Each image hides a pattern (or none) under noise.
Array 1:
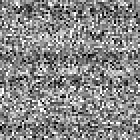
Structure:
bands of rows
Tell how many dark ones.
4
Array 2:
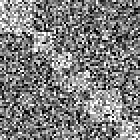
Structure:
blocks along the diagonal
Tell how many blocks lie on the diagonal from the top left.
6
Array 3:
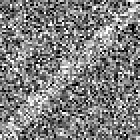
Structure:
a diagonal band
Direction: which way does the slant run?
bottom left to top right
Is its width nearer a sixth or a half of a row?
a sixth
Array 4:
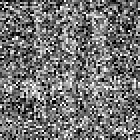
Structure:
bands of rows crossing bands of columns
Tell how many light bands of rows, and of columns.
2 and 3
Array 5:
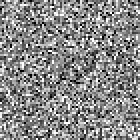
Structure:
only noise
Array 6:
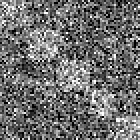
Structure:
blocks along the diagonal
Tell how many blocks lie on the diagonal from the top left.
5
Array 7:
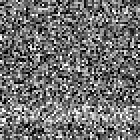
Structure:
one band of rows
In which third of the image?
bottom
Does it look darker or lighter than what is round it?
lighter
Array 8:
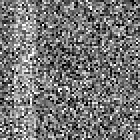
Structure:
one band of columns
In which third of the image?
left
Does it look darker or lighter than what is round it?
lighter
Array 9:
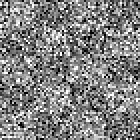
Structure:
a checkerboard
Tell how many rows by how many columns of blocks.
5 by 4
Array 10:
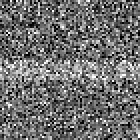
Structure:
one band of rows
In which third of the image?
middle
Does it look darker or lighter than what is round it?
lighter
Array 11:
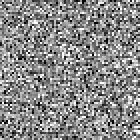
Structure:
only noise
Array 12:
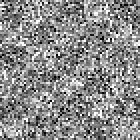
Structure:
a checkerboard
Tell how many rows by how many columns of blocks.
6 by 5
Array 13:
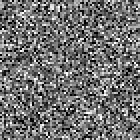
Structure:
only noise
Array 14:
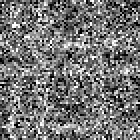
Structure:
bands of rows crossing bands of columns
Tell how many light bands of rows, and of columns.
3 and 3
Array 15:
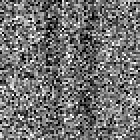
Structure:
bands of columns
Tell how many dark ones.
2
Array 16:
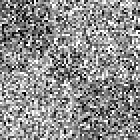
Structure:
blocks along the diagonal
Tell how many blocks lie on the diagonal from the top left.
3
